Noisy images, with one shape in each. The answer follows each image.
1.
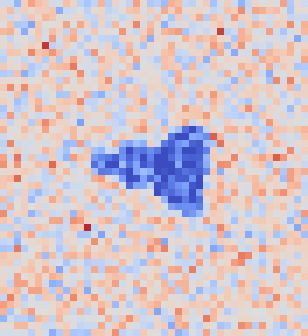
chess pawn
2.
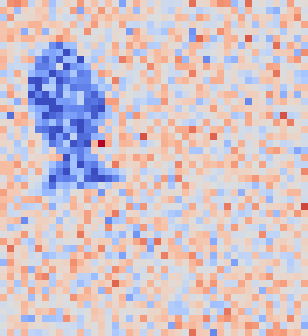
fish
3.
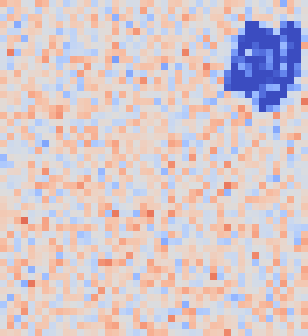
telephone
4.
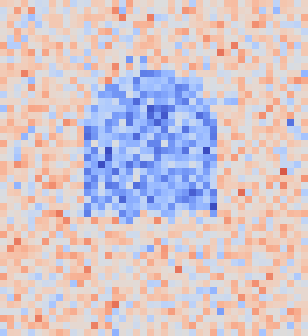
ghost
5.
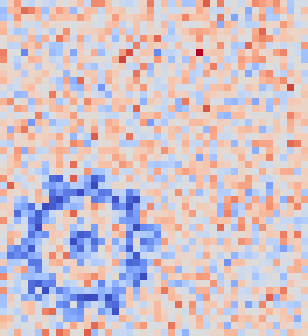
gear
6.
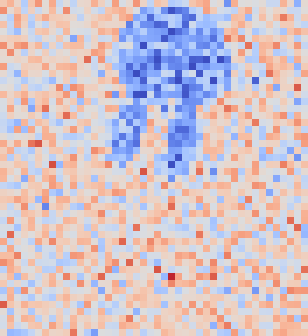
rabbit's head
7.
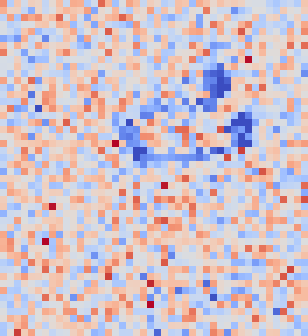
pair of musical notes
